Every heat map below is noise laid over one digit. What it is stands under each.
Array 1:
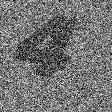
4
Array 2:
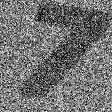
7
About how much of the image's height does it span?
nearly all
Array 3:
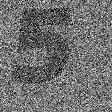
5
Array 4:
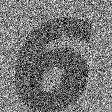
6
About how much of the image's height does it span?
nearly all
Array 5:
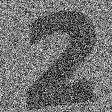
2
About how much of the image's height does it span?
nearly all
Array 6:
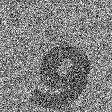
9
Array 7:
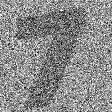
7
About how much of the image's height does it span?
nearly all
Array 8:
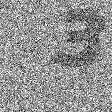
3
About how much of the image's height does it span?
half
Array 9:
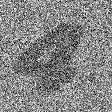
4
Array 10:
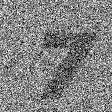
7
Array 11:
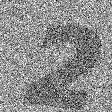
2
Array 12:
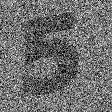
5
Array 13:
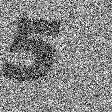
5
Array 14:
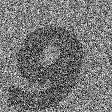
9
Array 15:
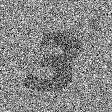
3
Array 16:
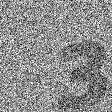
3
